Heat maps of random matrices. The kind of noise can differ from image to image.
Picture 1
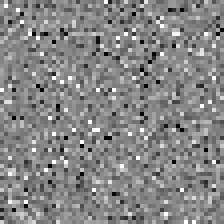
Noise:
heavy tails
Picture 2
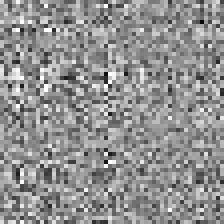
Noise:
low rank plus noise
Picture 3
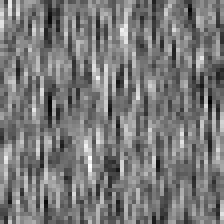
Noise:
streaked along the columns
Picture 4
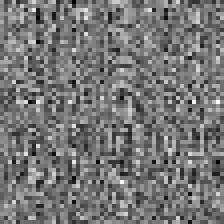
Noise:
low rank plus noise
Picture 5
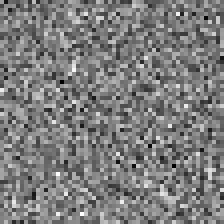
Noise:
independent entries
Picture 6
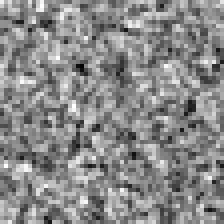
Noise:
blotchy
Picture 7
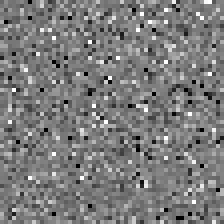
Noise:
heavy tails
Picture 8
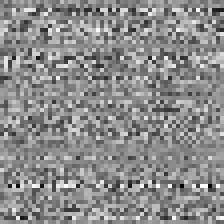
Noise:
rows of uneven size
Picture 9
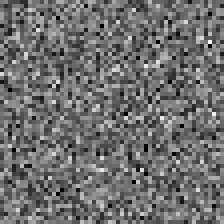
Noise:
independent entries
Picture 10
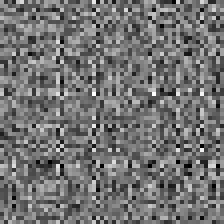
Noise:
low rank plus noise
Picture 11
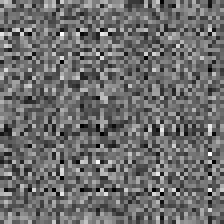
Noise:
low rank plus noise
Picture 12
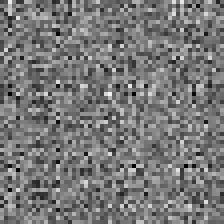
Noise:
low rank plus noise
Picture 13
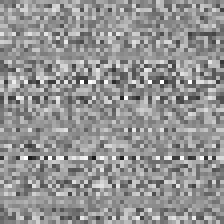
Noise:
rows of uneven size
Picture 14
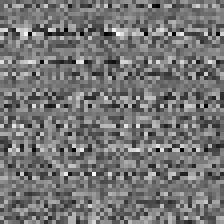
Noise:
rows of uneven size
